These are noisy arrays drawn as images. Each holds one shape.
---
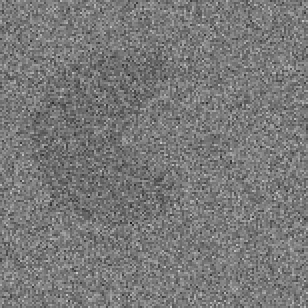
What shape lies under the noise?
disc with a wedge cut out
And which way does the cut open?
right
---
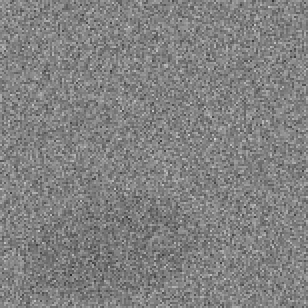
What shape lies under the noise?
ellipse
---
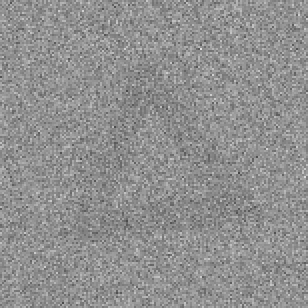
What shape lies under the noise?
triangle frame
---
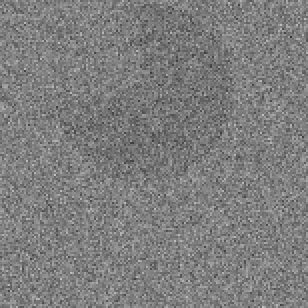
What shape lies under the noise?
disc with a wedge cut out
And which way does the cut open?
up and left
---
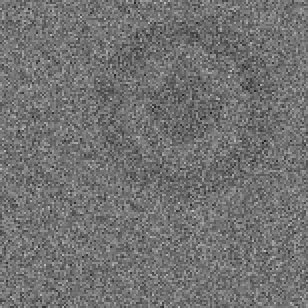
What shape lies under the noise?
bullseye
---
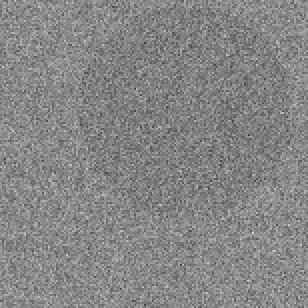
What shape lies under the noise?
disc
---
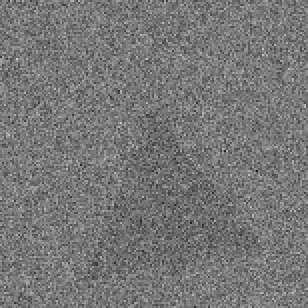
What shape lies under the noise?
triangle
